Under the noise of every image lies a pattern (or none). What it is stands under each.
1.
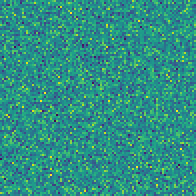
only noise
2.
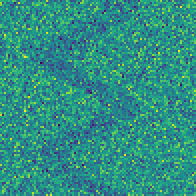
a wavy band
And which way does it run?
top to bottom
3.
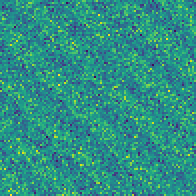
diagonal stripes
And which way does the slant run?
top left to bottom right
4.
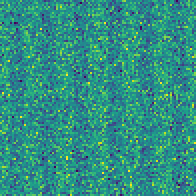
vertical stripes
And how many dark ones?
6
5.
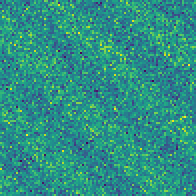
diagonal stripes
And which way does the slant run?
top left to bottom right
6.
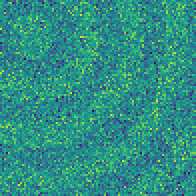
rings round one point
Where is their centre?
top left
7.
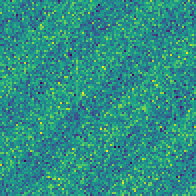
diagonal stripes
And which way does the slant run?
bottom left to top right
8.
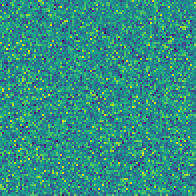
only noise
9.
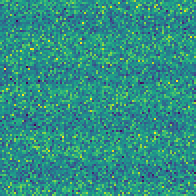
horizontal stripes
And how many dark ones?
4
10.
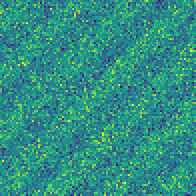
diagonal stripes
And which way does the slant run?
bottom left to top right
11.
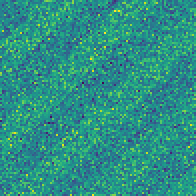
diagonal stripes
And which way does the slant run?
bottom left to top right
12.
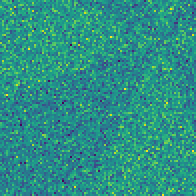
spokes from one point
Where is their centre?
top right
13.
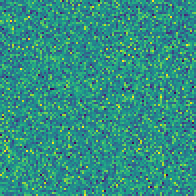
only noise
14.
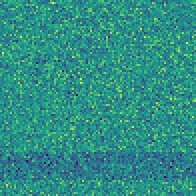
one horizontal stripe
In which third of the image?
bottom
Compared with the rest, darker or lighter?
darker
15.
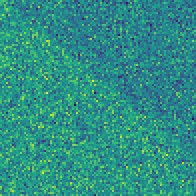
a sharp edge
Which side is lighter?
bottom left
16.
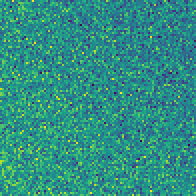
a smooth slope
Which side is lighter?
bottom left
